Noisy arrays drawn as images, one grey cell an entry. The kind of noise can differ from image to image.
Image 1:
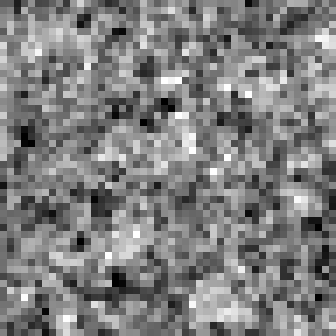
blotchy
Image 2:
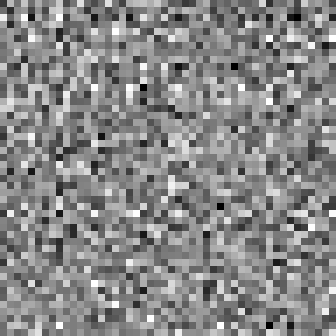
low rank plus noise
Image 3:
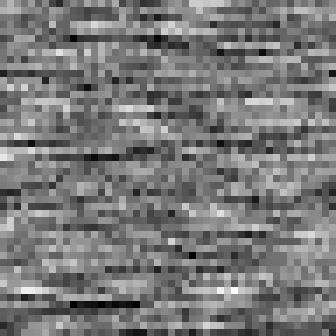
streaked along the rows
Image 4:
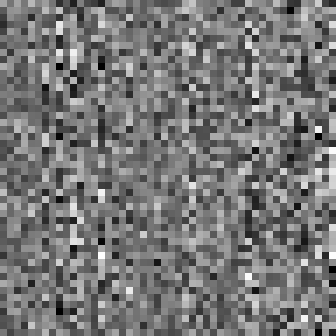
columns of uneven size
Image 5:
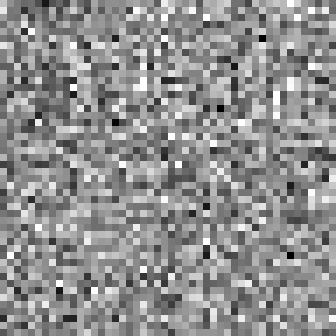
low rank plus noise
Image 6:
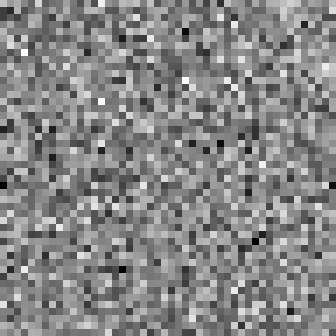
independent entries
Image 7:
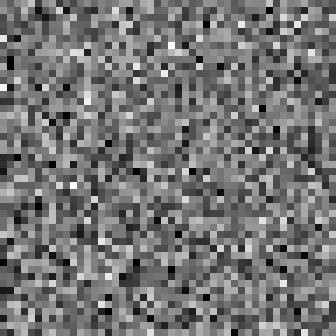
independent entries
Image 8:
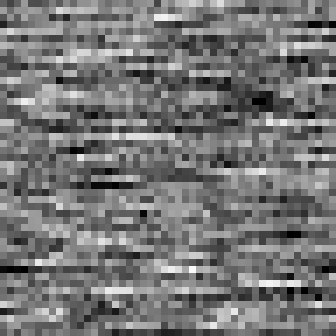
streaked along the rows
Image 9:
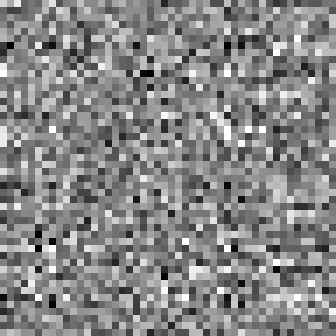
low rank plus noise
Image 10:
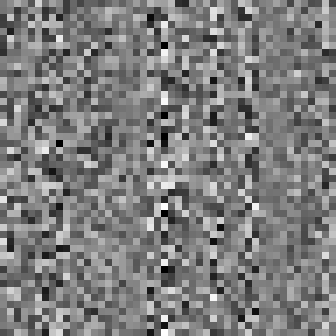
columns of uneven size
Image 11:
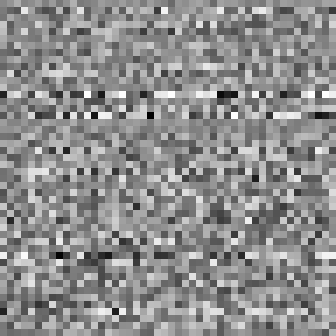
rows of uneven size
